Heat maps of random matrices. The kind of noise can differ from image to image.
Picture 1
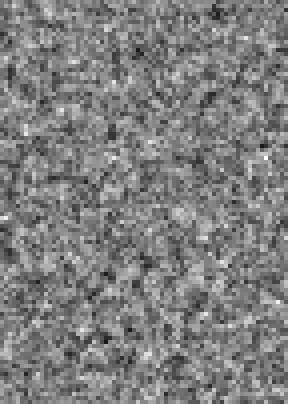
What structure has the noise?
blotchy
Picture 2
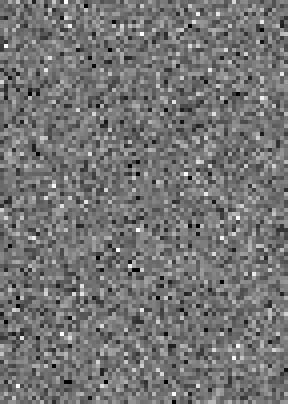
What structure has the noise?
heavy tails
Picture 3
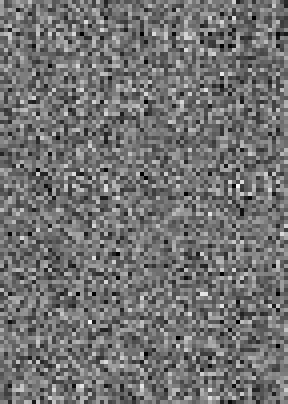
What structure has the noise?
low rank plus noise
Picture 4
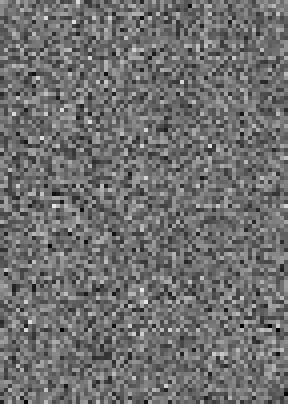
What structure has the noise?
low rank plus noise
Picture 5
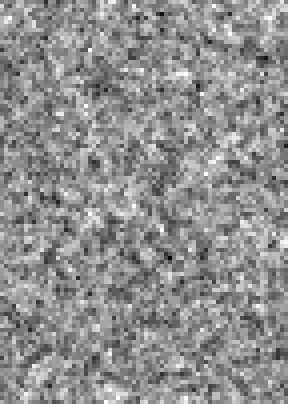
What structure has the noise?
blotchy
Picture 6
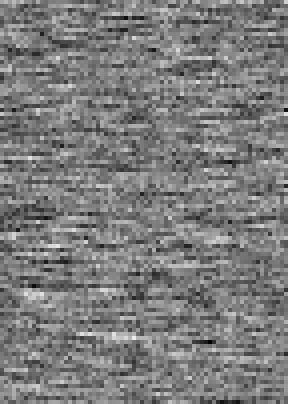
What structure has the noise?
streaked along the rows
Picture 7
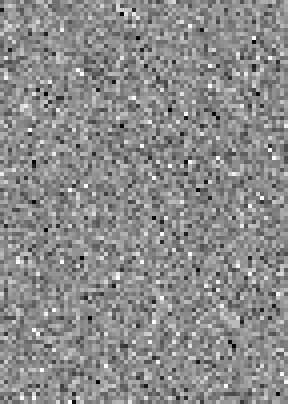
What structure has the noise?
heavy tails
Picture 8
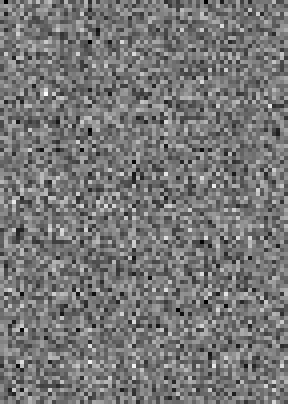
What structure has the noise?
low rank plus noise
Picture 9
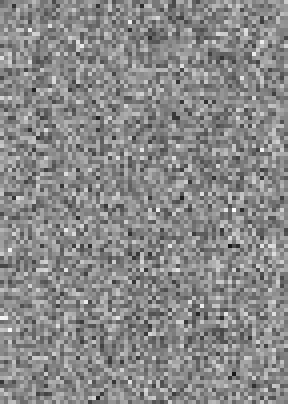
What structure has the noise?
low rank plus noise
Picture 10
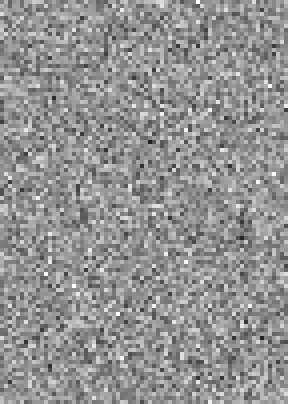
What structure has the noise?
independent entries
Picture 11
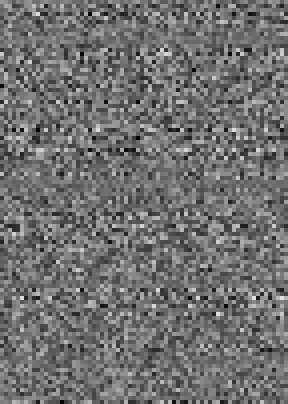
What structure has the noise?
rows of uneven size
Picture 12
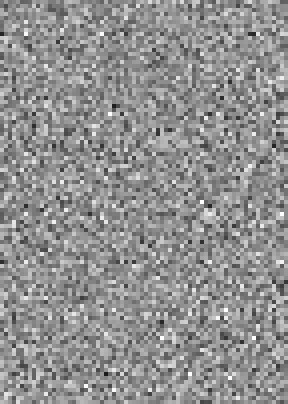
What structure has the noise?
low rank plus noise
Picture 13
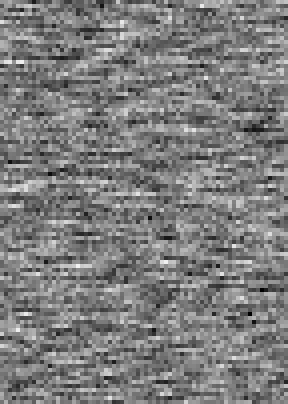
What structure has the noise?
streaked along the rows
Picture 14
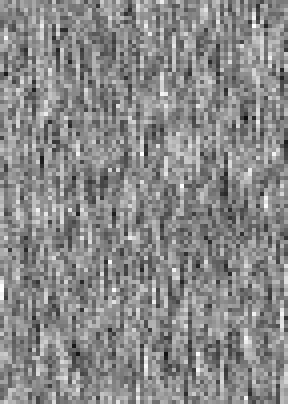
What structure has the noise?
streaked along the columns
